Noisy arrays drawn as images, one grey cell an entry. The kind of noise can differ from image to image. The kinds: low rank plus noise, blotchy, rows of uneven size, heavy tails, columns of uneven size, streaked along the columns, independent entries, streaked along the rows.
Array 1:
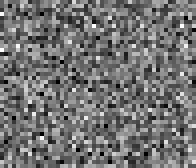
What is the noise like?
independent entries
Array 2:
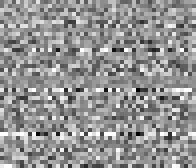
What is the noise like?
rows of uneven size
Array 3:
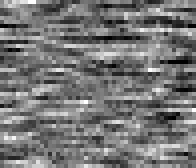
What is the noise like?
streaked along the rows
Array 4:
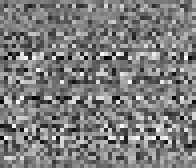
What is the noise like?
rows of uneven size
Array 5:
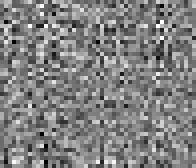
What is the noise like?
low rank plus noise
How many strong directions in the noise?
two
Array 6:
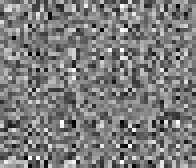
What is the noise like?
low rank plus noise
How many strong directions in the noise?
two
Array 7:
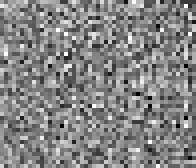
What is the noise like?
low rank plus noise
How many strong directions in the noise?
five to eight
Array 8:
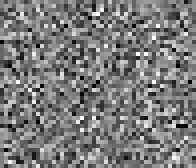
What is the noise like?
low rank plus noise
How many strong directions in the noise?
five to eight
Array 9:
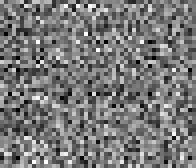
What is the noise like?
low rank plus noise
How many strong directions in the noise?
five to eight
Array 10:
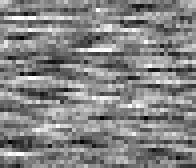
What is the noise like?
streaked along the rows
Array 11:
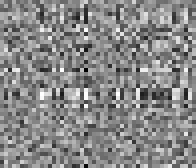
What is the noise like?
low rank plus noise
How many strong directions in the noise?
one
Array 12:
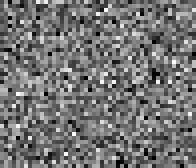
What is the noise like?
independent entries
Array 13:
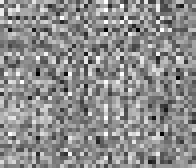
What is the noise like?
low rank plus noise
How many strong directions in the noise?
two
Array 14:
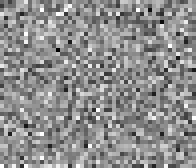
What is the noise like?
low rank plus noise
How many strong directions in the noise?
five to eight
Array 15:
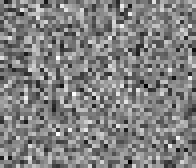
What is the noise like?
independent entries
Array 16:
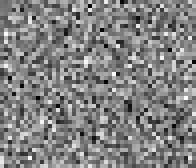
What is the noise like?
independent entries
